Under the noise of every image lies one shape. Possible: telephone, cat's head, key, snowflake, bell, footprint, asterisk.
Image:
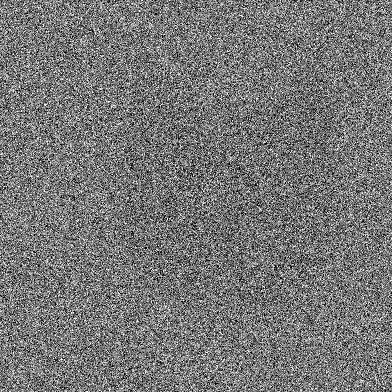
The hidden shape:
cat's head
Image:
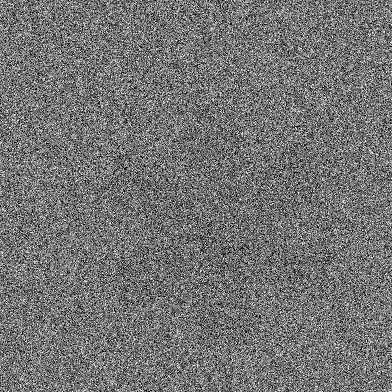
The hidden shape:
asterisk
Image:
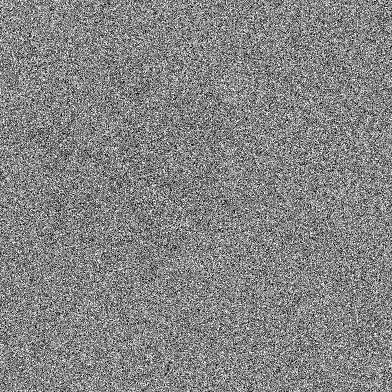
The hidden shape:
snowflake
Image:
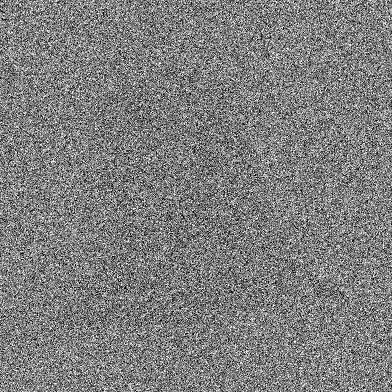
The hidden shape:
bell
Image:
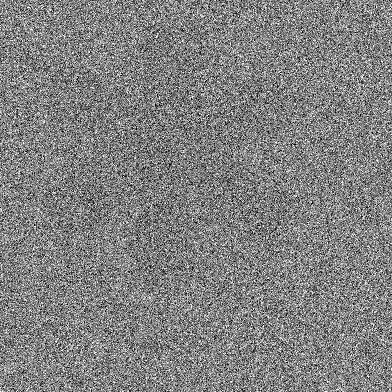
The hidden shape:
asterisk
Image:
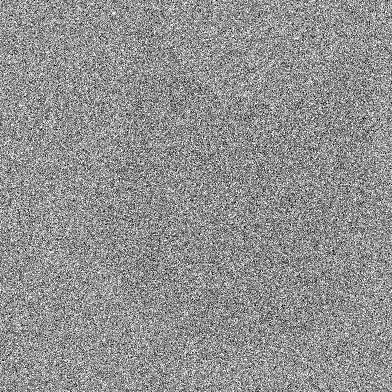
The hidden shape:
cat's head
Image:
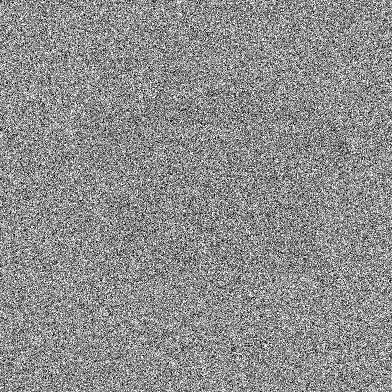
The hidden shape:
telephone
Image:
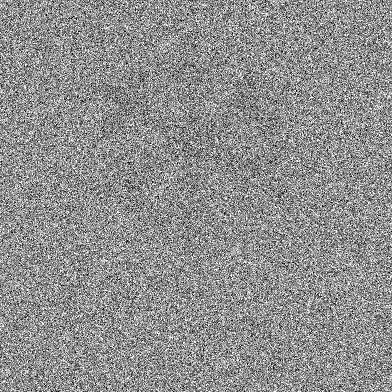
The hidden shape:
snowflake
